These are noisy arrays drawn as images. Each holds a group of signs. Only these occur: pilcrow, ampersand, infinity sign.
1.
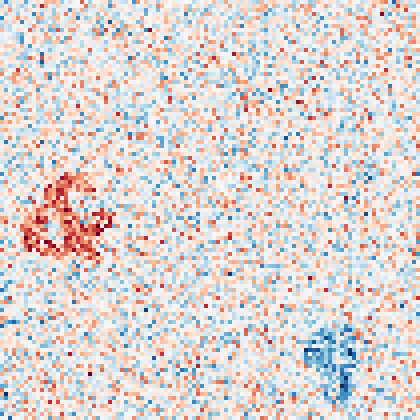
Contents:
middle left: red ampersand; bottom right: blue pilcrow
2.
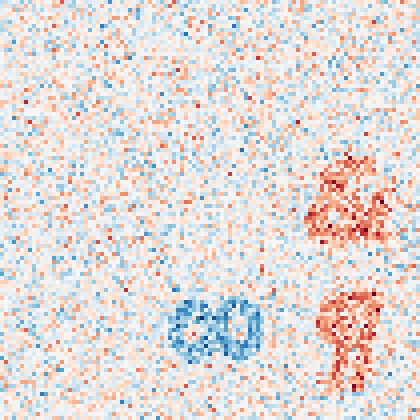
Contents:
middle right: red ampersand; bottom middle: blue infinity sign; bottom right: red pilcrow
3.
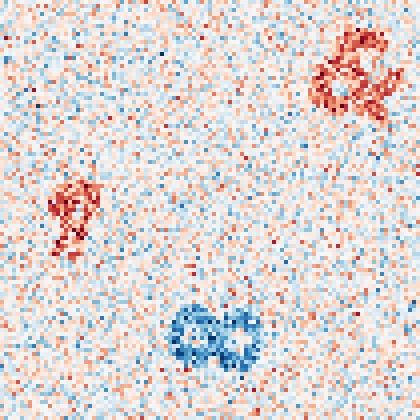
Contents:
top right: red ampersand; middle left: red pilcrow; bottom middle: blue infinity sign
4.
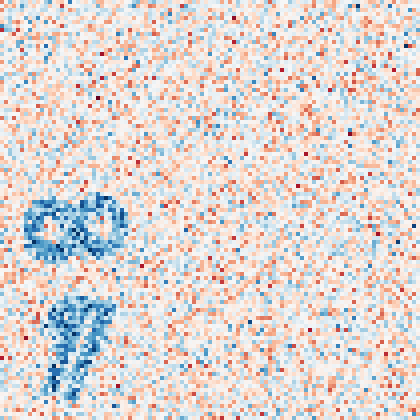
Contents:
middle left: blue infinity sign; bottom left: blue pilcrow
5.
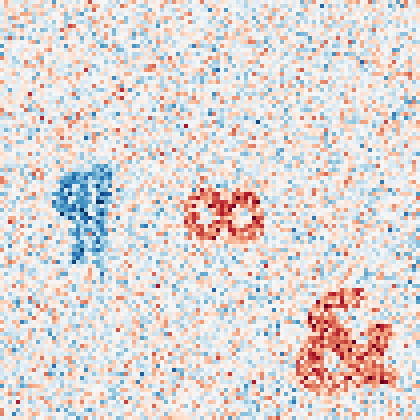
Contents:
middle left: blue pilcrow; centre: red infinity sign; bottom right: red ampersand
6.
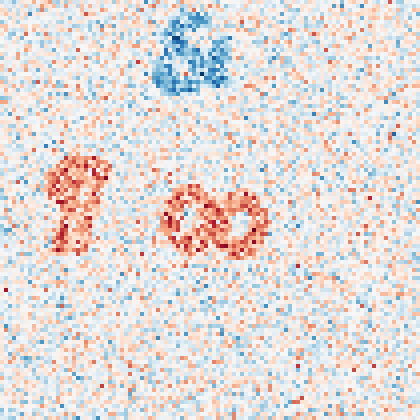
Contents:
top middle: blue ampersand; middle left: red pilcrow; centre: red infinity sign
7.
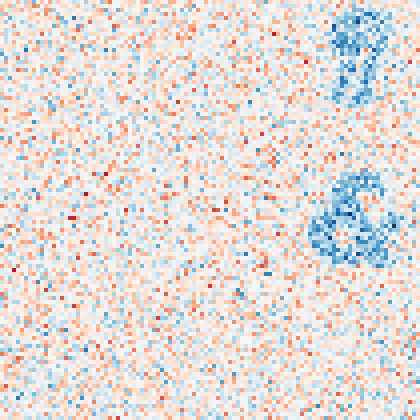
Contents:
top right: blue pilcrow; middle right: blue ampersand
